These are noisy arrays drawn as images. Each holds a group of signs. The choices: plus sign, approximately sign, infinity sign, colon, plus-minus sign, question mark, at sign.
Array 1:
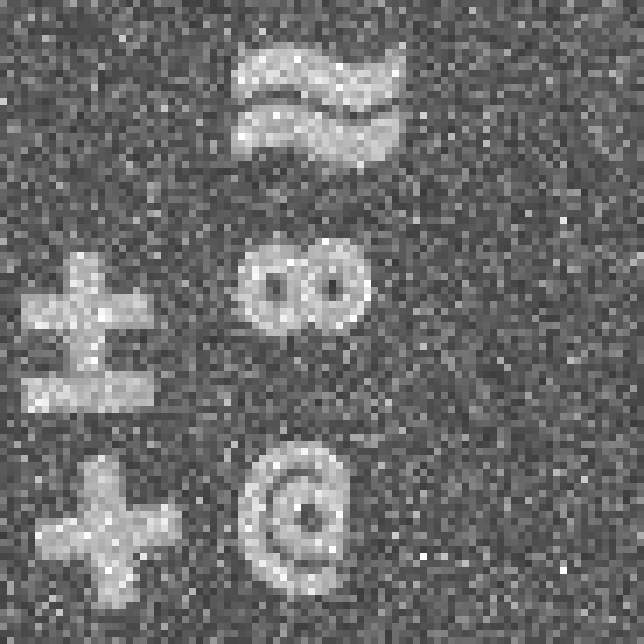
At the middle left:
plus-minus sign
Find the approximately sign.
top middle
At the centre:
infinity sign
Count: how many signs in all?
5
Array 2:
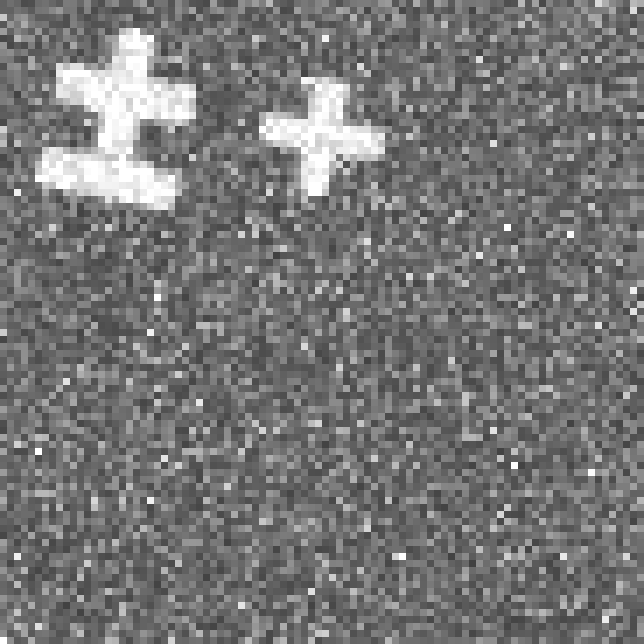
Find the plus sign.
top middle
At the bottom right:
nothing
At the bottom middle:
nothing
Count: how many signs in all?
2
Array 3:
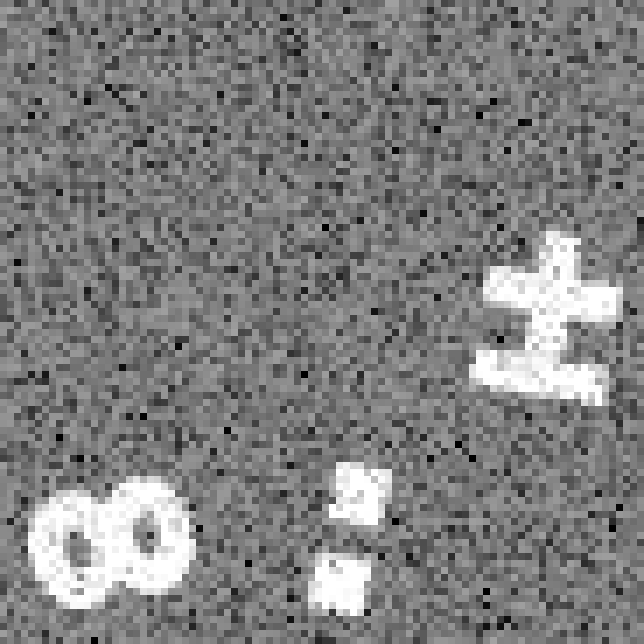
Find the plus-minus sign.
middle right
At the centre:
nothing
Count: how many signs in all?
3
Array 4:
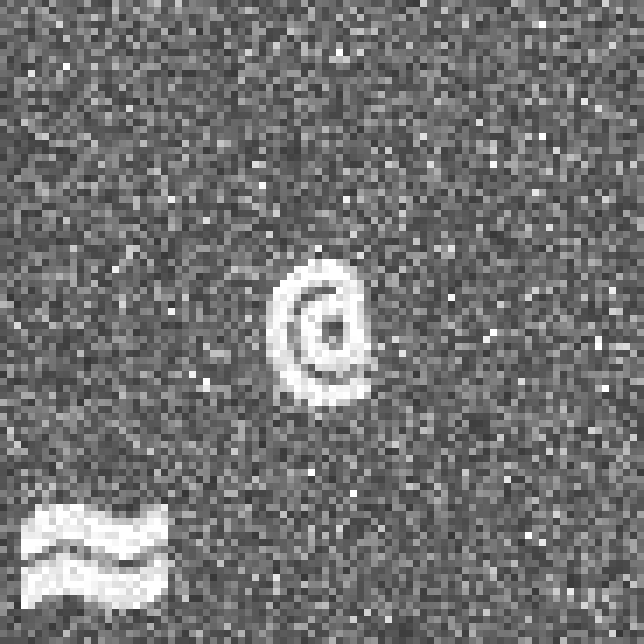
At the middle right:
nothing
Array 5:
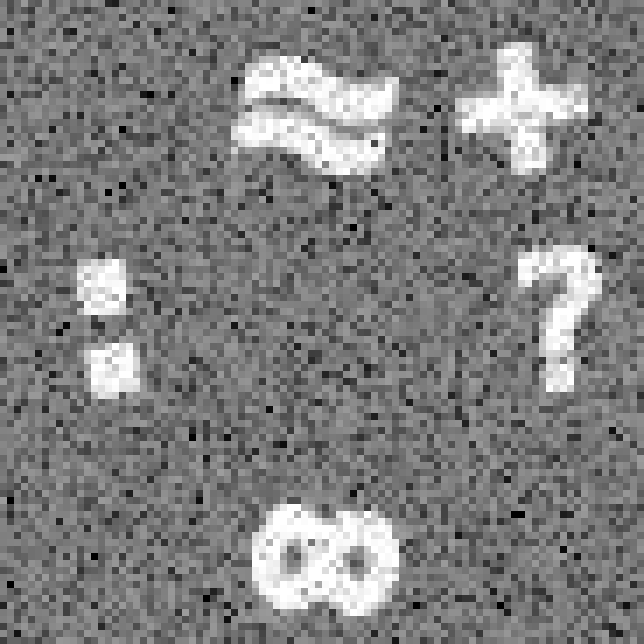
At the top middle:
approximately sign
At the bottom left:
nothing
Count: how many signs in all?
5
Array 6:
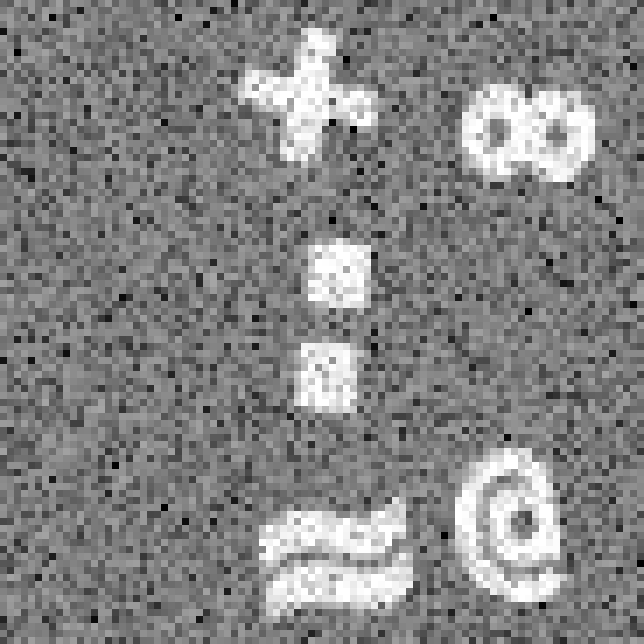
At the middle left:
nothing
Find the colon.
centre
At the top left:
nothing
